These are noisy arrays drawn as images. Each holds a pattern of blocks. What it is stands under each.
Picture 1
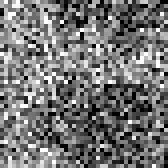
no symmetry
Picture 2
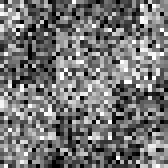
the same after a half turn
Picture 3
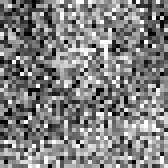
no symmetry
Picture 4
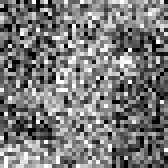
the same after a half turn
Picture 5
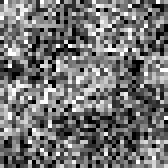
mirrored about the diagonal from the top left
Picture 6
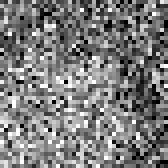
mirrored about the diagonal from the bottom left
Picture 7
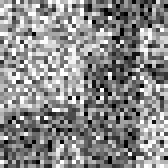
no symmetry
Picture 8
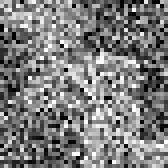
the same after a half turn
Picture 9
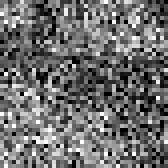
no symmetry
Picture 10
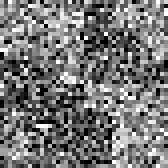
mirrored about the diagonal from the bottom left
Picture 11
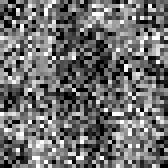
the same after a half turn
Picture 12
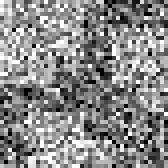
mirrored about the diagonal from the top left
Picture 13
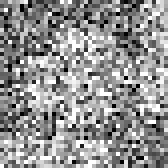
mirrored about the diagonal from the top left
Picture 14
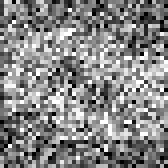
the same after a half turn
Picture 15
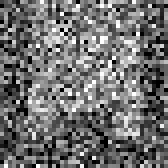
left and right mirror each other
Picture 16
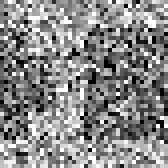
top and bottom mirror each other
